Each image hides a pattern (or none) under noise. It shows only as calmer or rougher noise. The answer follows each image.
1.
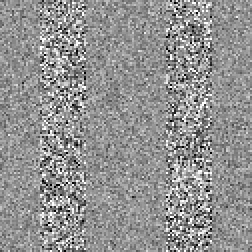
vertical stripes
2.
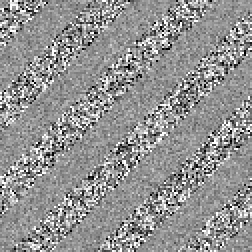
diagonal stripes
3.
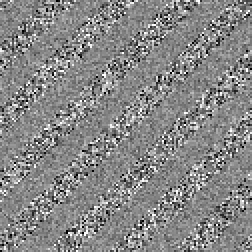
diagonal stripes
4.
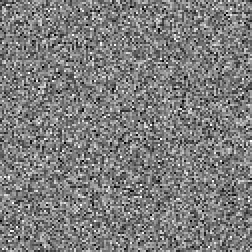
only noise
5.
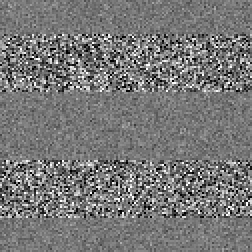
horizontal stripes
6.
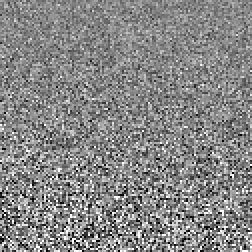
a smooth slope
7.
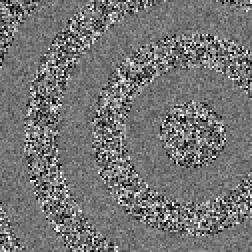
rings round one point
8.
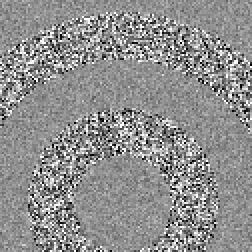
rings round one point
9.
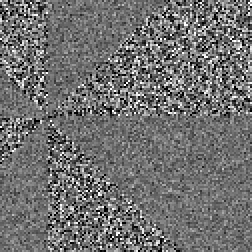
spokes from one point
